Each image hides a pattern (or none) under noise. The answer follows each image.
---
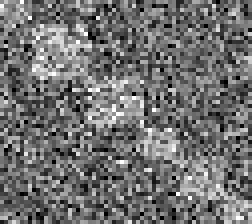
blocks along the diagonal
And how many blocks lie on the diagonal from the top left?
6
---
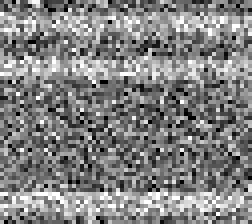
bands of rows
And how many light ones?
3
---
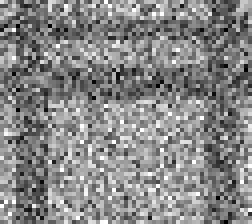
bands of rows crossing bands of columns
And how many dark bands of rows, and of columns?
2 and 2
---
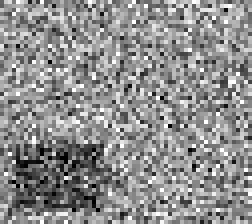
one block
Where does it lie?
bottom left
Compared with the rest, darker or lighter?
darker
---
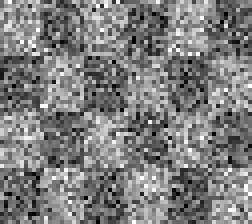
a checkerboard
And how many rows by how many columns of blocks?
4 by 6
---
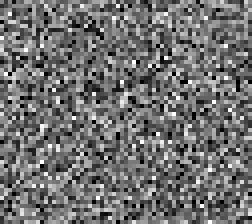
only noise
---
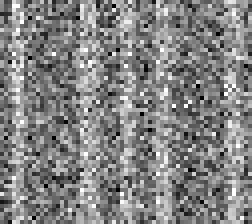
bands of columns
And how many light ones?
5
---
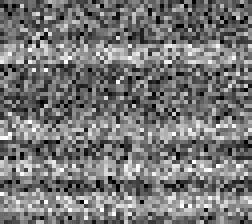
bands of rows
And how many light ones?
4
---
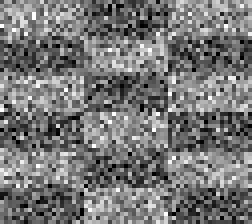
a checkerboard
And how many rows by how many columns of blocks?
6 by 3
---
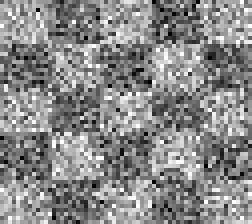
a checkerboard
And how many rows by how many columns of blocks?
5 by 5
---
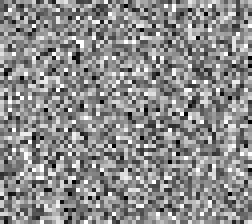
only noise
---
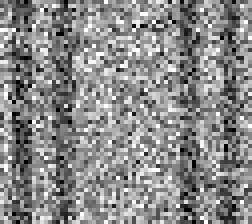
bands of columns
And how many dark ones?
4
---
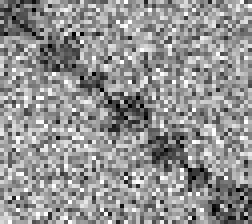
blocks along the diagonal
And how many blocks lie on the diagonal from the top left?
7
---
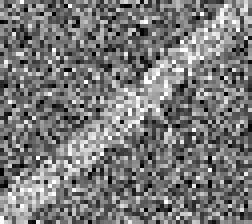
a diagonal band
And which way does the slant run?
bottom left to top right
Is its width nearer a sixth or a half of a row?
a sixth
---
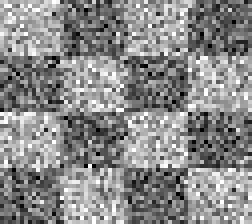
a checkerboard
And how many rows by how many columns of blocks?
4 by 4
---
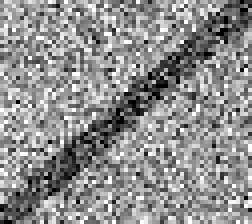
a diagonal band
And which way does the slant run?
bottom left to top right
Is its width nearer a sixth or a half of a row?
a sixth
